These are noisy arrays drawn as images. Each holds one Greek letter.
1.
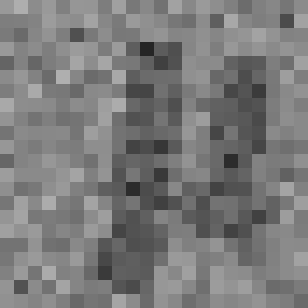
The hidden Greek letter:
mu
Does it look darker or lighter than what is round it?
darker
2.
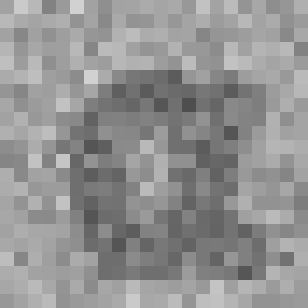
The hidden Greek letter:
alpha
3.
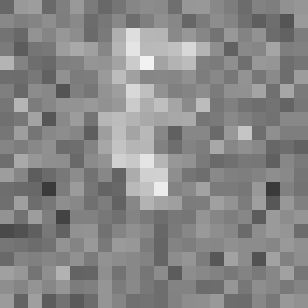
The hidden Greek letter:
xi
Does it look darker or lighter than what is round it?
lighter
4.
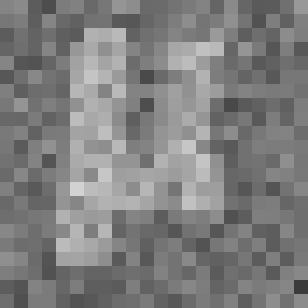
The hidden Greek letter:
mu
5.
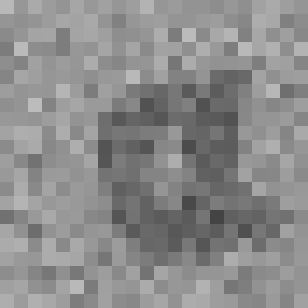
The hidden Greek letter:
alpha
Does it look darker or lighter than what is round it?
darker
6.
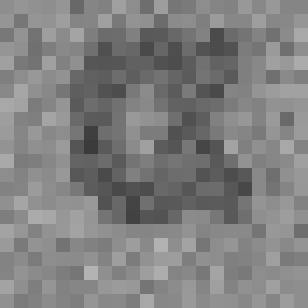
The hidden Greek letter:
alpha
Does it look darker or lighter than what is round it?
darker
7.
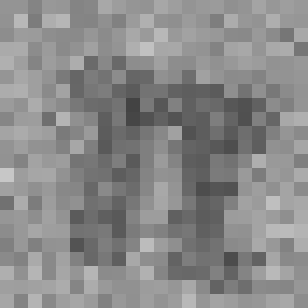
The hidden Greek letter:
pi
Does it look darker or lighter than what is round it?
darker
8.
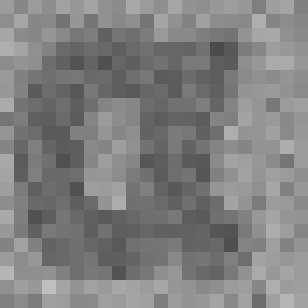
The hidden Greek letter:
alpha
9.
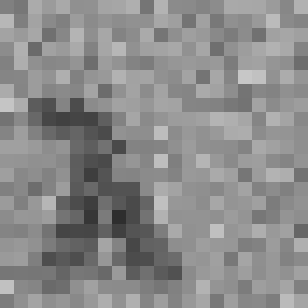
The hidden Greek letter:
lambda
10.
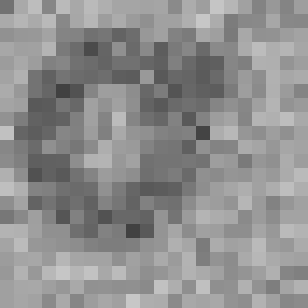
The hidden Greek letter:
sigma
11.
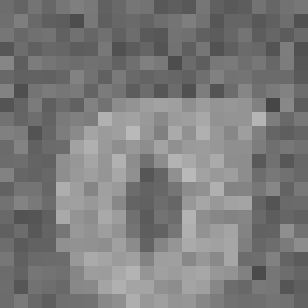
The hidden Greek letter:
sigma
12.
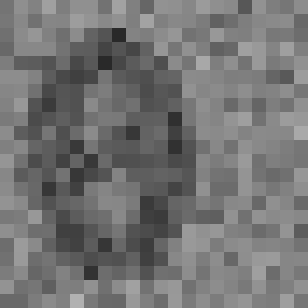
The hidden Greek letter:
theta
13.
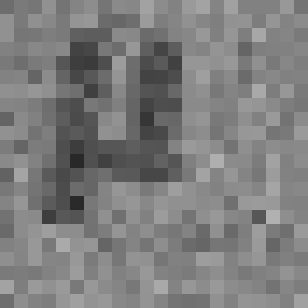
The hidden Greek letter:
mu
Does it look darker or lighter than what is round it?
darker
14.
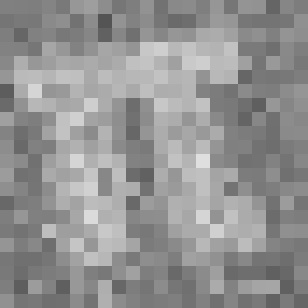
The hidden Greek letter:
pi
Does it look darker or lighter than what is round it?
lighter
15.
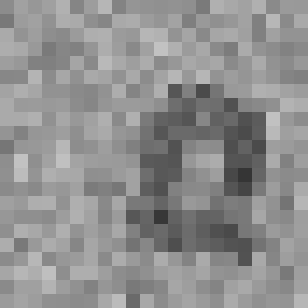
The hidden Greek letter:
omega
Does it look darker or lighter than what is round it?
darker
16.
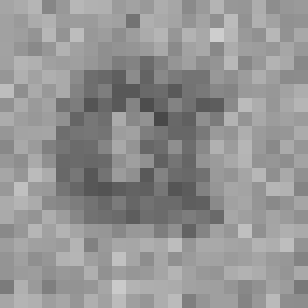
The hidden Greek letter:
alpha
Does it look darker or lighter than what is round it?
darker
